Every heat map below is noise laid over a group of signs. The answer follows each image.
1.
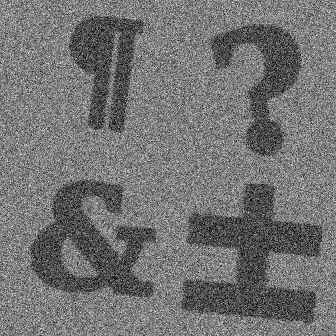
top left: pilcrow; top right: question mark; bottom left: ampersand; bottom right: plus-minus sign
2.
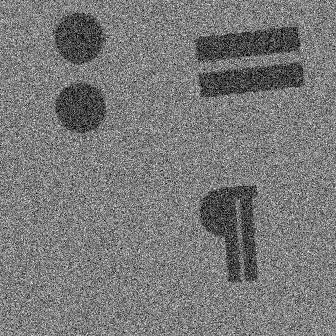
top left: colon; top right: equals sign; bottom right: pilcrow
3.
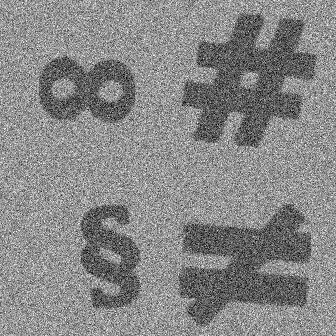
top left: infinity sign; top right: hash sign; bottom left: section sign; bottom right: not-equal sign
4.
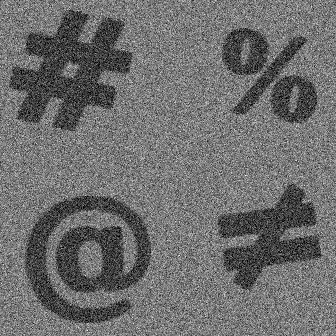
top left: hash sign; top right: percent sign; bottom left: at sign; bottom right: not-equal sign
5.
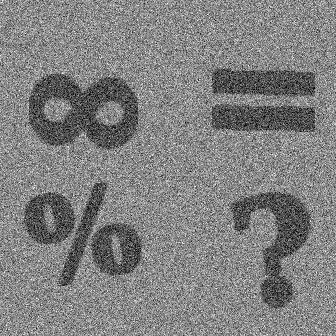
top left: infinity sign; top right: equals sign; bottom left: percent sign; bottom right: question mark
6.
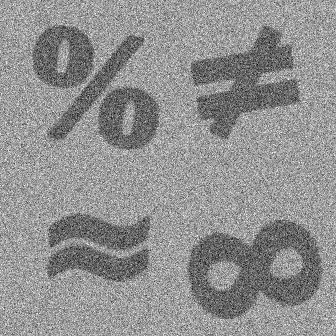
top left: percent sign; top right: not-equal sign; bottom left: approximately sign; bottom right: infinity sign
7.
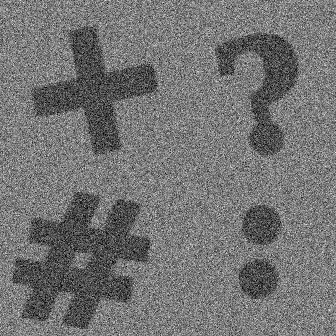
top left: plus sign; top right: question mark; bottom left: hash sign; bottom right: colon
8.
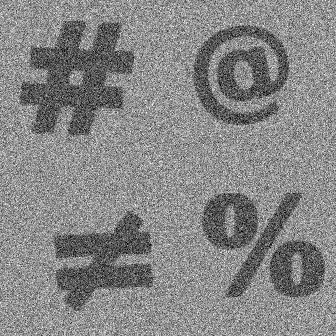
top left: hash sign; top right: at sign; bottom left: not-equal sign; bottom right: percent sign
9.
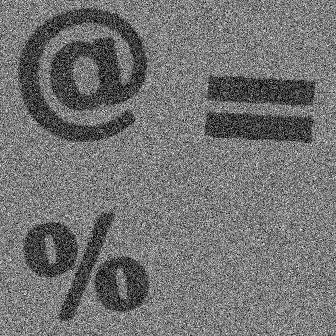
top left: at sign; top right: equals sign; bottom left: percent sign
